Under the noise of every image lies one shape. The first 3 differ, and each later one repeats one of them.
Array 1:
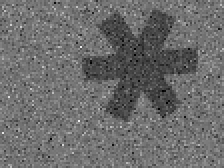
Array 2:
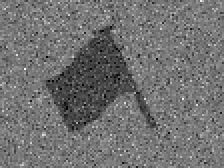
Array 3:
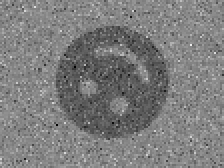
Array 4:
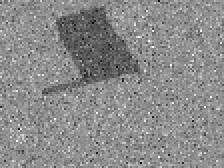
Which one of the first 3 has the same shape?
2
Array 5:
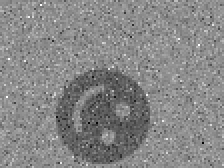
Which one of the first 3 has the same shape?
3
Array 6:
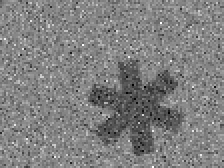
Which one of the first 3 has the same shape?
1
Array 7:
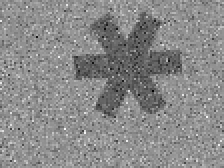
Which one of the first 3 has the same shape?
1
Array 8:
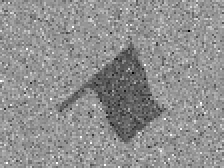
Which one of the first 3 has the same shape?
2
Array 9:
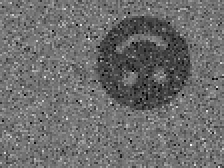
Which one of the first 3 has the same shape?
3
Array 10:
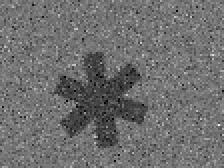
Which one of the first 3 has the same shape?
1
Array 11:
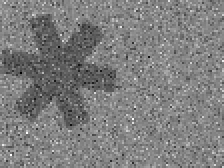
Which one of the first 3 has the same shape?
1
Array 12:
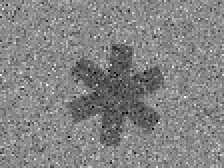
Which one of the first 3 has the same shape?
1
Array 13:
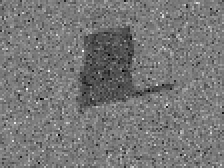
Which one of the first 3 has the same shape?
2
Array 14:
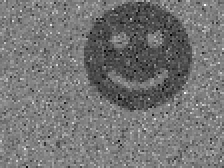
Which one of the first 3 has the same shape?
3
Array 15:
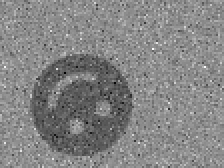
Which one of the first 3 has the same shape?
3
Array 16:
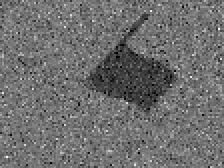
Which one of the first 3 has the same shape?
2
